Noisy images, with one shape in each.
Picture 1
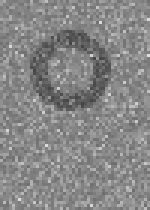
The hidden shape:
ring
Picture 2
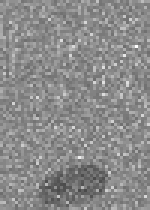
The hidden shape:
ellipse
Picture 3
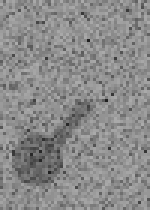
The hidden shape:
lollipop
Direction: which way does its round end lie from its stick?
down and left
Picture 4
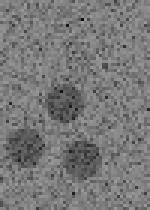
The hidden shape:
three dots
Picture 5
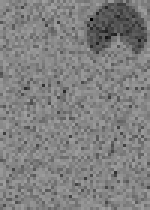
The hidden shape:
disc with a wedge cut out
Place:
top right
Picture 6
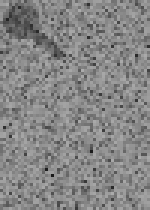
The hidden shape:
lollipop
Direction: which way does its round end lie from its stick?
up and left
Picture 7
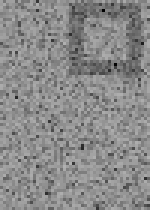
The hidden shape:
square frame
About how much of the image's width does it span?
half
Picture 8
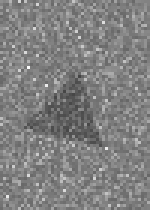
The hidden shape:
triangle
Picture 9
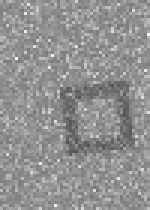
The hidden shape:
square frame
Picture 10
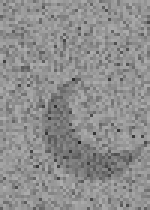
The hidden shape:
crescent
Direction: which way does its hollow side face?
up and right
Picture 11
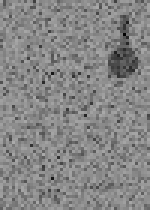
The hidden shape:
lollipop
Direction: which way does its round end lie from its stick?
down
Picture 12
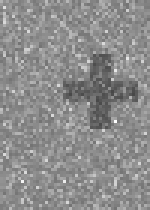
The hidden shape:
cross
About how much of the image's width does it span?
half
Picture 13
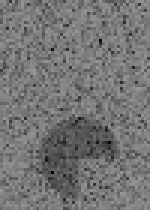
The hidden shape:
disc with a wedge cut out
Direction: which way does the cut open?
down and right
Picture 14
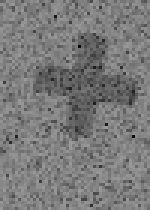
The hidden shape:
cross
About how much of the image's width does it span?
two thirds
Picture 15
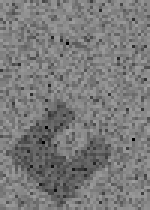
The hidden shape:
square with a notch
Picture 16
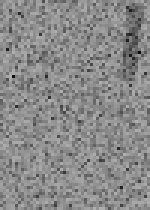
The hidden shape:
bar
